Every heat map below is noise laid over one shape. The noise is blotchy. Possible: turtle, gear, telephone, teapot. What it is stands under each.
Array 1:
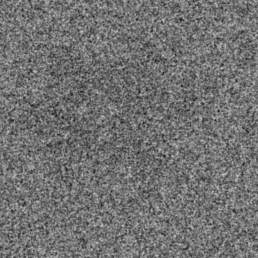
turtle
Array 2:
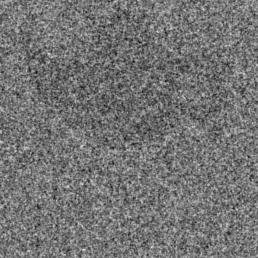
teapot
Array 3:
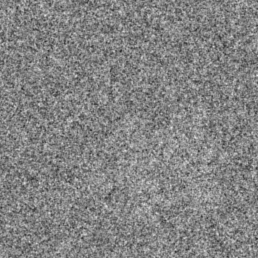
turtle
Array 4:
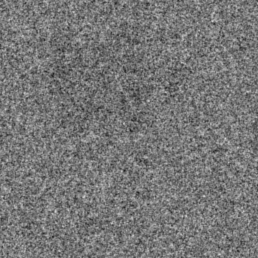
turtle
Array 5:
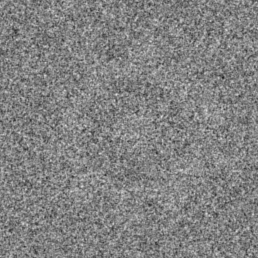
gear
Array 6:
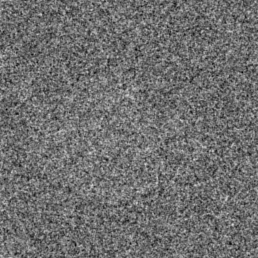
teapot
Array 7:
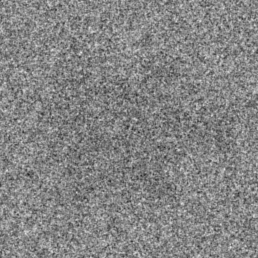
turtle
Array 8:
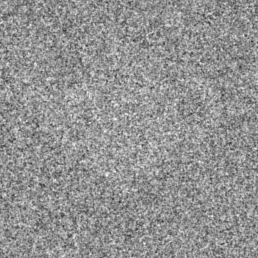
teapot
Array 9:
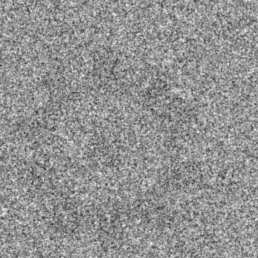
gear
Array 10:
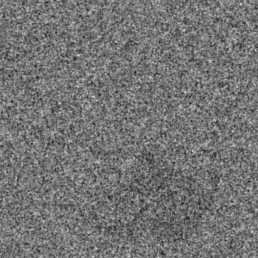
teapot
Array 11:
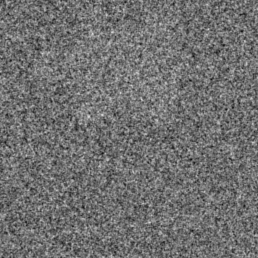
turtle
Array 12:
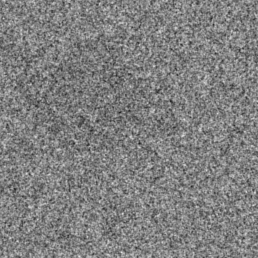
teapot
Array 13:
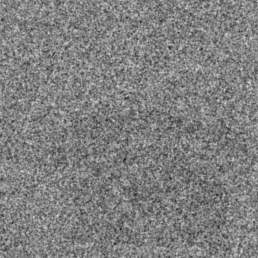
telephone
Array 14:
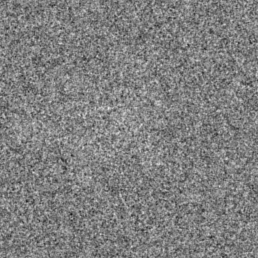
turtle
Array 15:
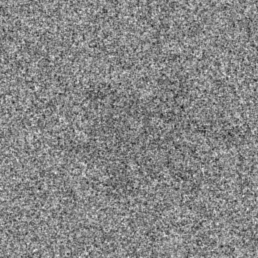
turtle
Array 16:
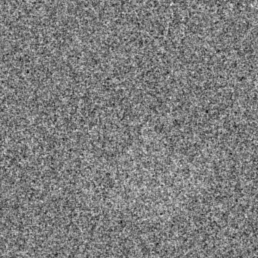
teapot
